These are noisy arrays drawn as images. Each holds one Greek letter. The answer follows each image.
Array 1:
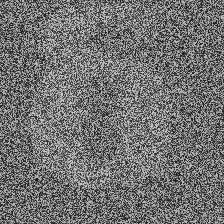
delta
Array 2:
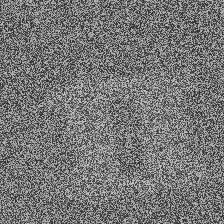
pi
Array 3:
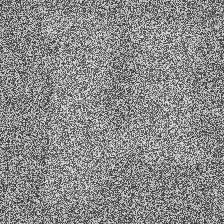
mu
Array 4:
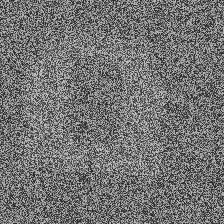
omega
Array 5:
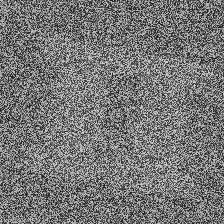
pi
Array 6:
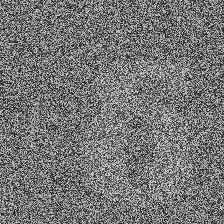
delta
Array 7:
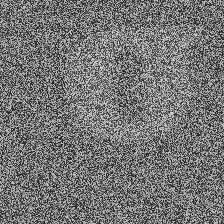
sigma
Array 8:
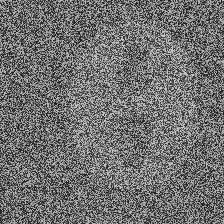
theta
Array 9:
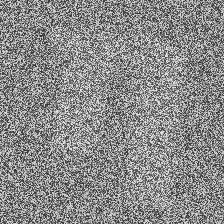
eta
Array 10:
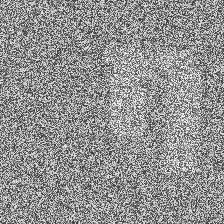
eta
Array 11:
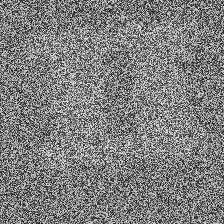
pi
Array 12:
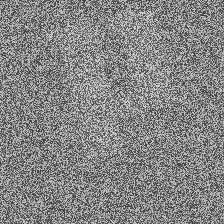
mu
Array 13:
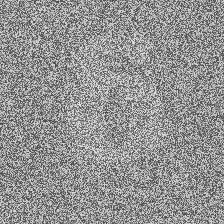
delta
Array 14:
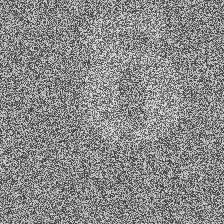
delta
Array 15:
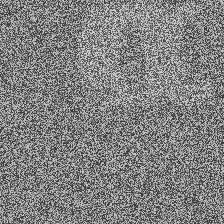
alpha
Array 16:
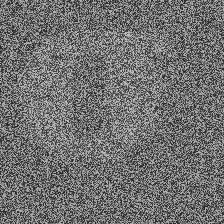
sigma
